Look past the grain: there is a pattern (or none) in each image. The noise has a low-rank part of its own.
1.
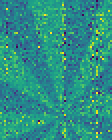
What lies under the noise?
spokes from one point
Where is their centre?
bottom middle
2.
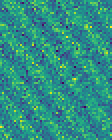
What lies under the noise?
diagonal stripes
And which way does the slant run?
top left to bottom right
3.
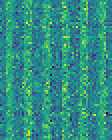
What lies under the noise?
vertical stripes
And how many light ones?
6
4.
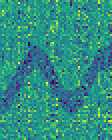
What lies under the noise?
a wavy band
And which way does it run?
left to right
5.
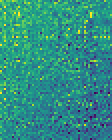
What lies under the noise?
a smooth slope
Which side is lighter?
top left
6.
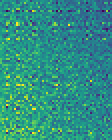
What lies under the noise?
a smooth slope
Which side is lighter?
bottom left
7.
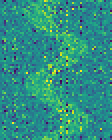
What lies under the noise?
a wavy band
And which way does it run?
top to bottom
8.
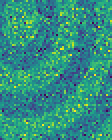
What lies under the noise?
rings round one point
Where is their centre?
top left
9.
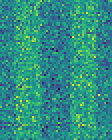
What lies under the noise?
vertical stripes
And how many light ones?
2
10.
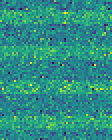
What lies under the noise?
horizontal stripes
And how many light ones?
4
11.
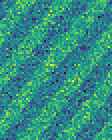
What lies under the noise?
diagonal stripes
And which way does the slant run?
bottom left to top right
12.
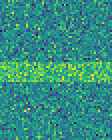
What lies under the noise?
one horizontal stripe
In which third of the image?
middle
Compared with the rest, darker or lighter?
lighter
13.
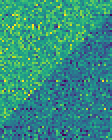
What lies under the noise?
a sharp edge
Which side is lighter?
top left
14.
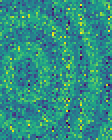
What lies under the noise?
rings round one point
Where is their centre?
middle left
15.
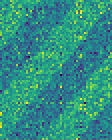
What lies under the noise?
diagonal stripes
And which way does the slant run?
bottom left to top right
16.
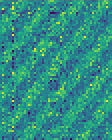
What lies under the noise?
diagonal stripes
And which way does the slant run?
bottom left to top right
